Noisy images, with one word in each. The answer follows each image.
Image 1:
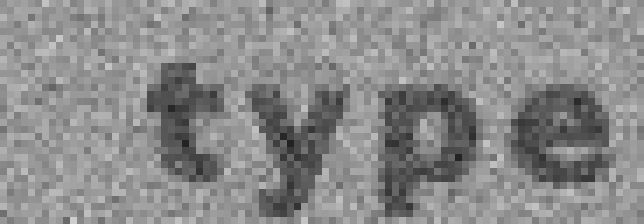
type
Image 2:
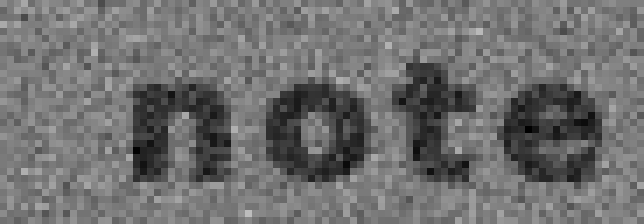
note
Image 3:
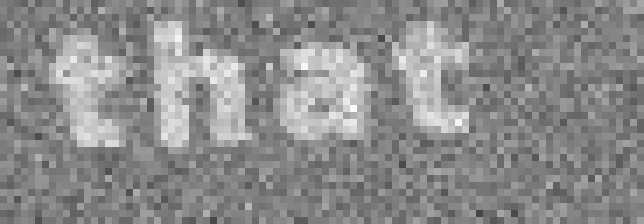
that
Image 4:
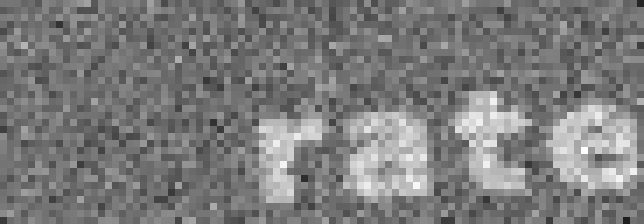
rate
